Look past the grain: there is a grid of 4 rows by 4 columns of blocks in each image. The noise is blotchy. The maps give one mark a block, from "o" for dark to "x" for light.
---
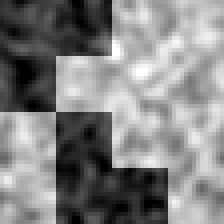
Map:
ooxx
oxxx
xoxx
xoox
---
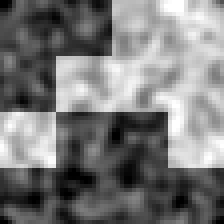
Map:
ooxx
oxxx
xoox
oooo
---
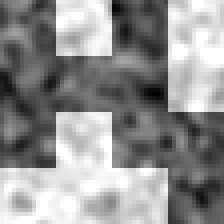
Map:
oxox
ooox
oxoo
xxxo
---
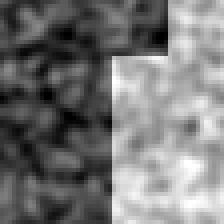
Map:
ooox
ooxx
ooxx
ooxx
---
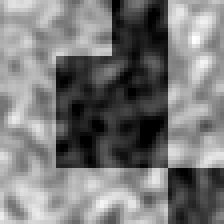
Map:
xxox
xoox
xoox
xxxo
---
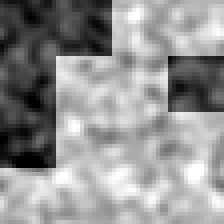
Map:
ooxx
oxxo
oxxx
xxxx
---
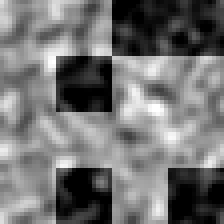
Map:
xxoo
xoxx
xxxx
xoxo
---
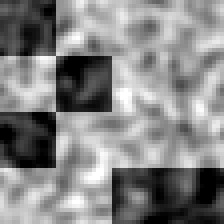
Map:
oxxx
xoxx
oxxx
xxoo
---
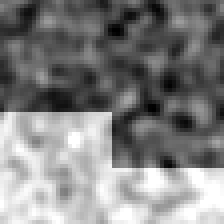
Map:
oooo
oooo
xxoo
xxxx
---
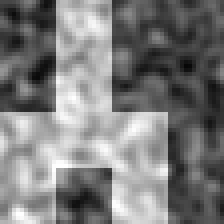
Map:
oxoo
oxoo
xxxo
xoxo
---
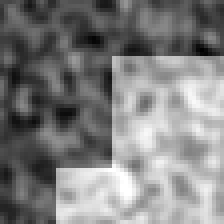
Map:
oooo
ooxx
ooxx
oxxx
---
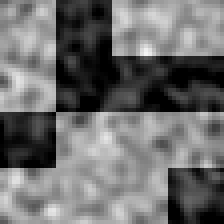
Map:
xoxx
xooo
oxxx
xxxo
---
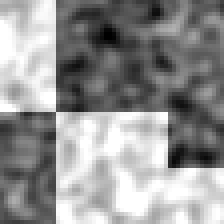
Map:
xooo
xooo
oxxo
oxxx
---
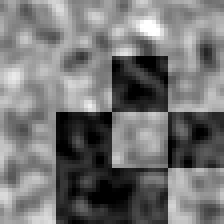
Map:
xxxx
xxox
xoxo
xoox
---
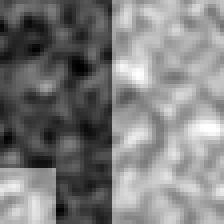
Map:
ooxx
ooxx
ooxx
xoxx
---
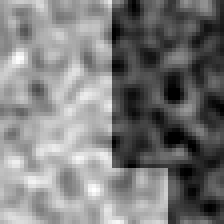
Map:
xxoo
xxoo
xxoo
xxxo
